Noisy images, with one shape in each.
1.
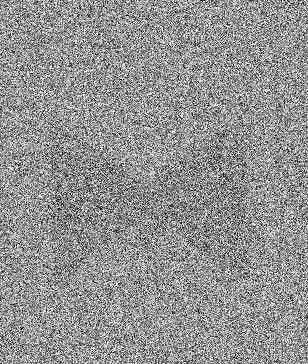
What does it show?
dark bow tie
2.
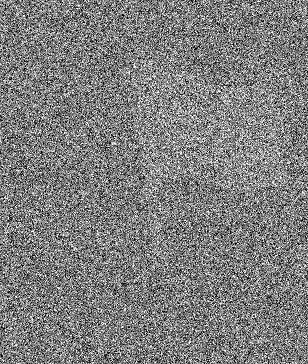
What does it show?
light flag
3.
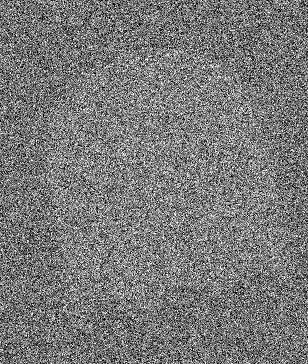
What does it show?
light ghost
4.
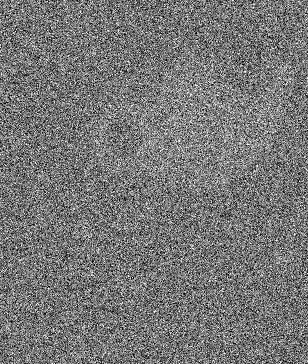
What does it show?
light teapot
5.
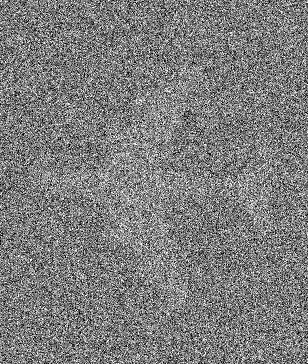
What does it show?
light airplane
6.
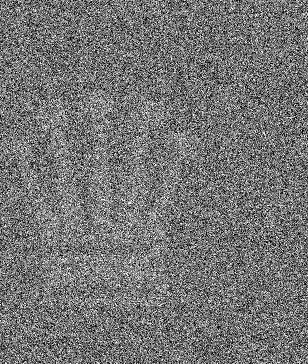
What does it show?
light chess queen
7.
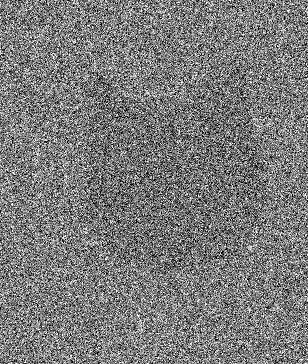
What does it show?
dark cat's head
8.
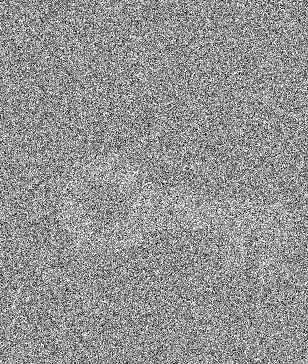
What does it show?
light key
